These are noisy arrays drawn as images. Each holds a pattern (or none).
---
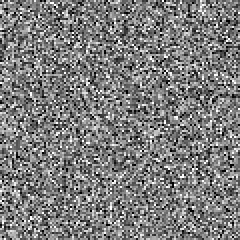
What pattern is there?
only noise
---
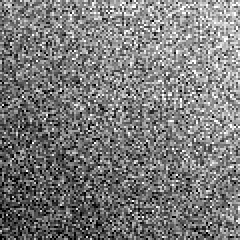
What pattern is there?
a smooth slope
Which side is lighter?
top right
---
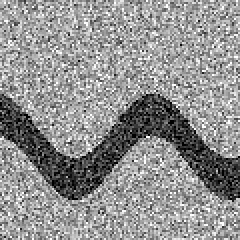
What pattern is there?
a wavy band
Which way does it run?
left to right
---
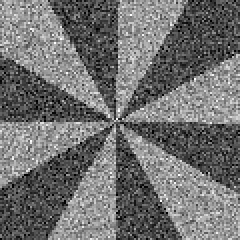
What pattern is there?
spokes from one point
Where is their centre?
centre
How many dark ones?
6
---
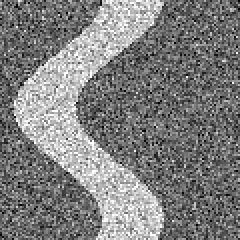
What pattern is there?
a wavy band
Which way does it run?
top to bottom
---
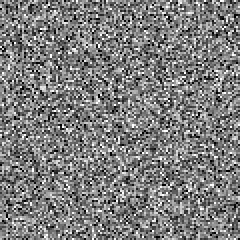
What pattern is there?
only noise
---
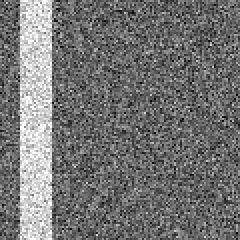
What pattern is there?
one vertical stripe
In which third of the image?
left
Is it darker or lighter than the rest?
lighter
